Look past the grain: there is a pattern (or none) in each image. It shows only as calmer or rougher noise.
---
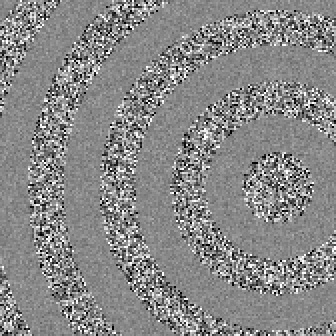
rings round one point
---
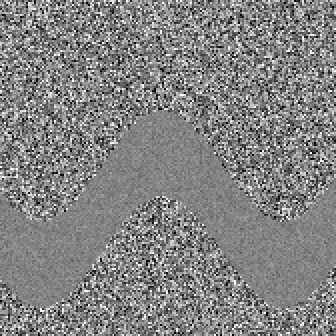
a wavy band
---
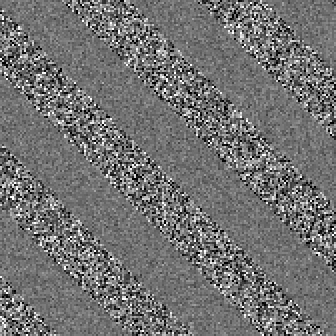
diagonal stripes
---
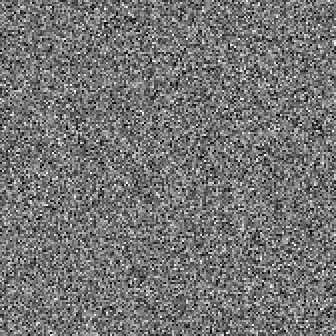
only noise
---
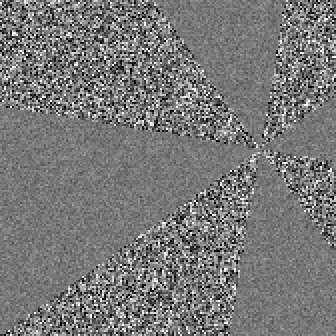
spokes from one point
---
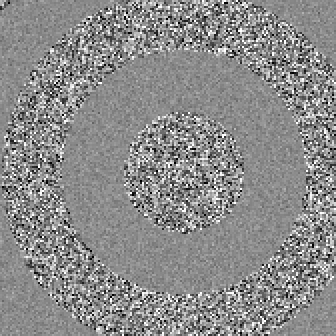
rings round one point
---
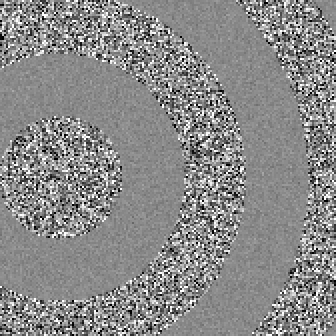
rings round one point
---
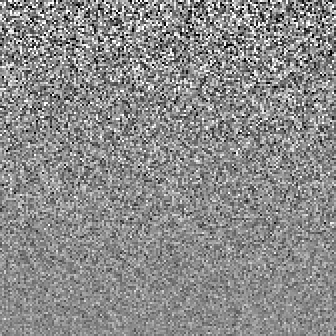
a smooth slope
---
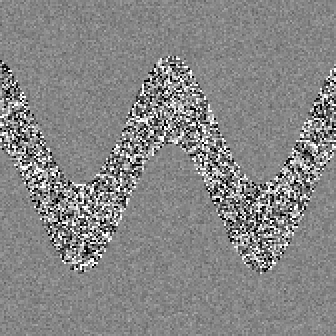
a wavy band
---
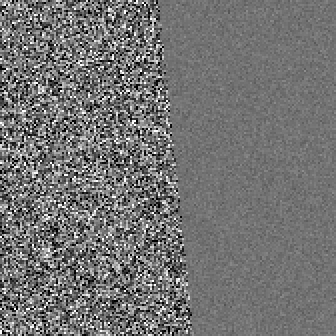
a sharp edge
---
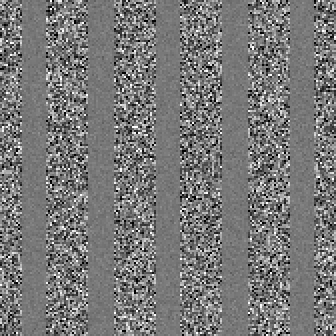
vertical stripes
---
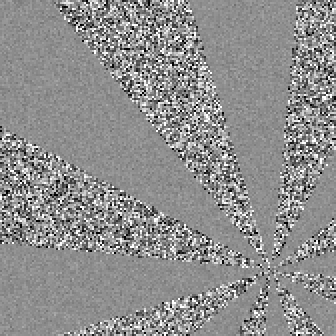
spokes from one point
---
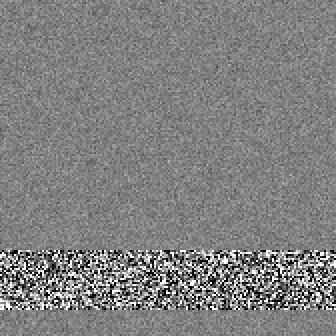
one horizontal stripe
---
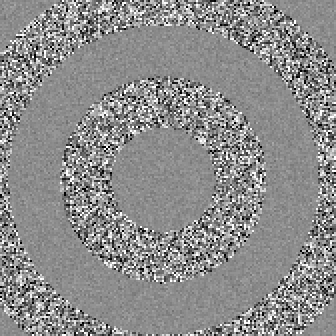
rings round one point
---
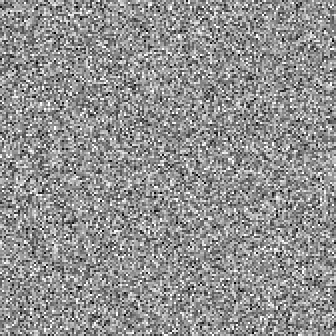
only noise
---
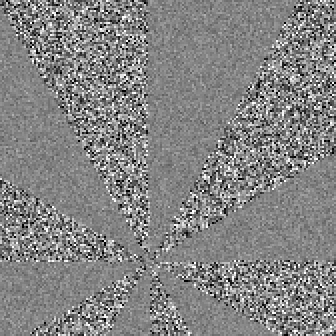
spokes from one point
